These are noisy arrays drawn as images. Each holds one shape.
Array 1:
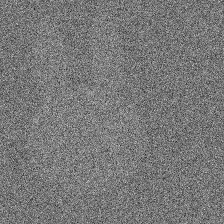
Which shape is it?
rabbit's head
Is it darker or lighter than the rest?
lighter
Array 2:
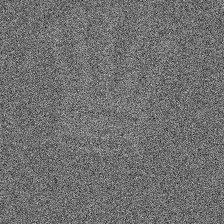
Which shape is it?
chess queen
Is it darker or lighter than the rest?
lighter
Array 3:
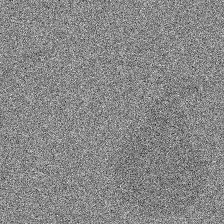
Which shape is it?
pear
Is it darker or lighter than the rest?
darker
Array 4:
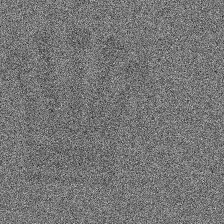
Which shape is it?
chess queen
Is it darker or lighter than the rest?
darker
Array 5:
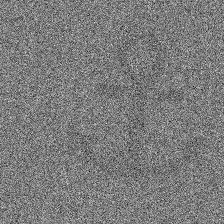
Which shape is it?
anchor
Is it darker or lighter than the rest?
darker
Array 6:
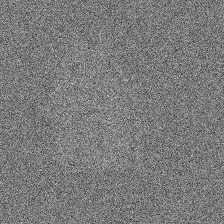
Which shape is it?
chess knight
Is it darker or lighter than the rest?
lighter
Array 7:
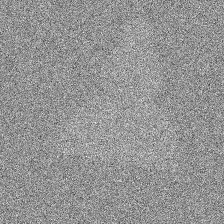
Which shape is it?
chess pawn
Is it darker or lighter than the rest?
lighter
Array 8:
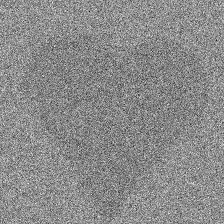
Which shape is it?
heart
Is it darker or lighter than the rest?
darker
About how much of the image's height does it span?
nearly all
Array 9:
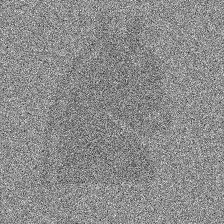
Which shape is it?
chess knight
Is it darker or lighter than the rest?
darker
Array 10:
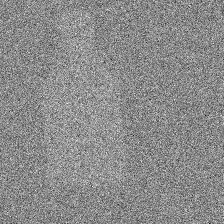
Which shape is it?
bottle
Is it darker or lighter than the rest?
lighter
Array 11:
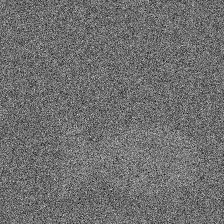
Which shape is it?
fish
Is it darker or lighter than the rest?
lighter
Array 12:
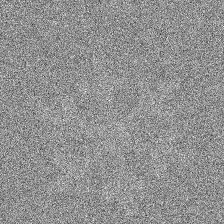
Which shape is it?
snowflake
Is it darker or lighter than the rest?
lighter
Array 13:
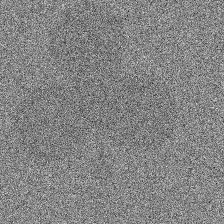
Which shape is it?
club
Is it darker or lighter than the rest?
darker
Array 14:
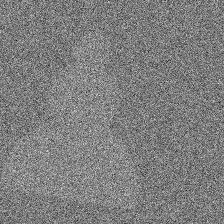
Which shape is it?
chess pawn
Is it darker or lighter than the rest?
lighter
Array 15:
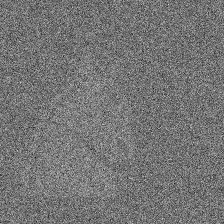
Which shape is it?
chess knight
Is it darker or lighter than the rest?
lighter
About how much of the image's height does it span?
two thirds
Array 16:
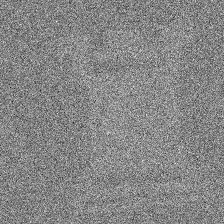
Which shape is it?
chess rook
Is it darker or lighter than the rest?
lighter
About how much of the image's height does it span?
nearly all
